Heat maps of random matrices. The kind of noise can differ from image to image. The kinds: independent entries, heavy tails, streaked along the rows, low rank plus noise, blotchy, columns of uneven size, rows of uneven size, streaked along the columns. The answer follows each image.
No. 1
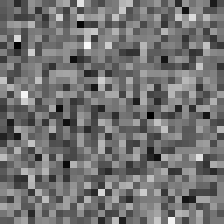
independent entries
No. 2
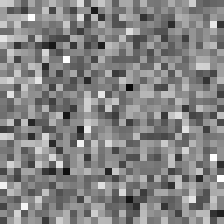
independent entries
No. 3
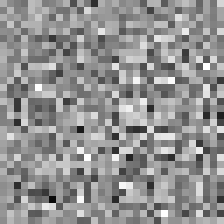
low rank plus noise
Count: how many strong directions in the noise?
one
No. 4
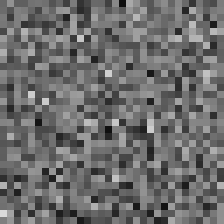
independent entries
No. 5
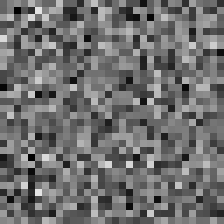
low rank plus noise
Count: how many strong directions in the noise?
five to eight
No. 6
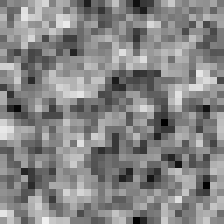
blotchy
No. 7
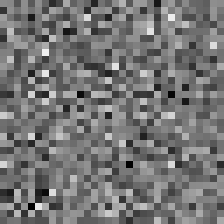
low rank plus noise
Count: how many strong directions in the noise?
one
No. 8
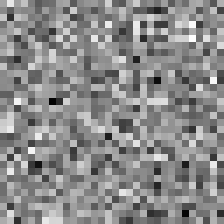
low rank plus noise
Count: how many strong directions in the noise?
three or four
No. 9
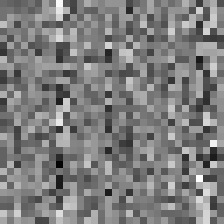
columns of uneven size
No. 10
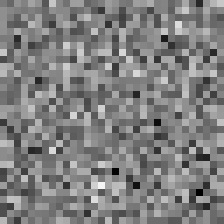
independent entries
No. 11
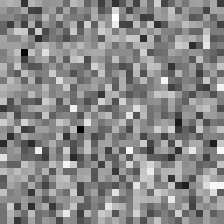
independent entries
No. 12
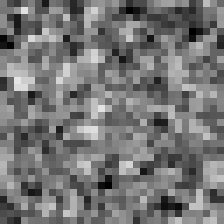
blotchy
